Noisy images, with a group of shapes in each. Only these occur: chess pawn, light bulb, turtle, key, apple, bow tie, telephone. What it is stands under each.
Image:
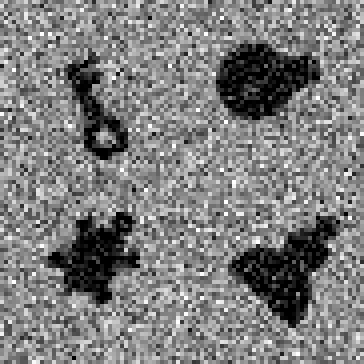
top left: key; top right: light bulb; bottom left: turtle; bottom right: chess pawn
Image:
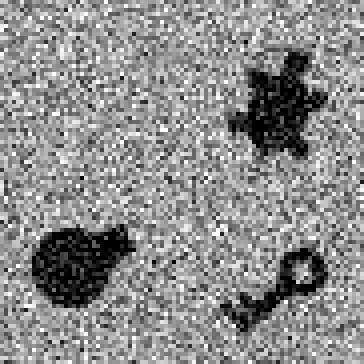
top right: turtle; bottom left: light bulb; bottom right: key
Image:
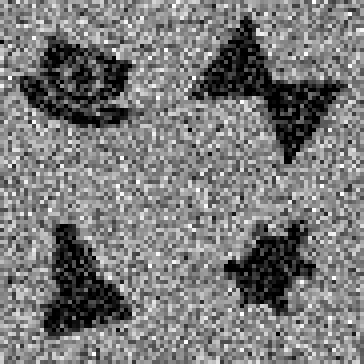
top left: telephone; top right: bow tie; bottom left: chess pawn; bottom right: turtle
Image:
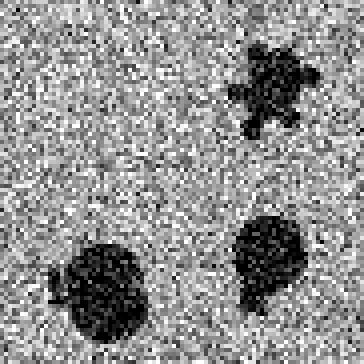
top right: turtle; bottom left: apple; bottom right: light bulb
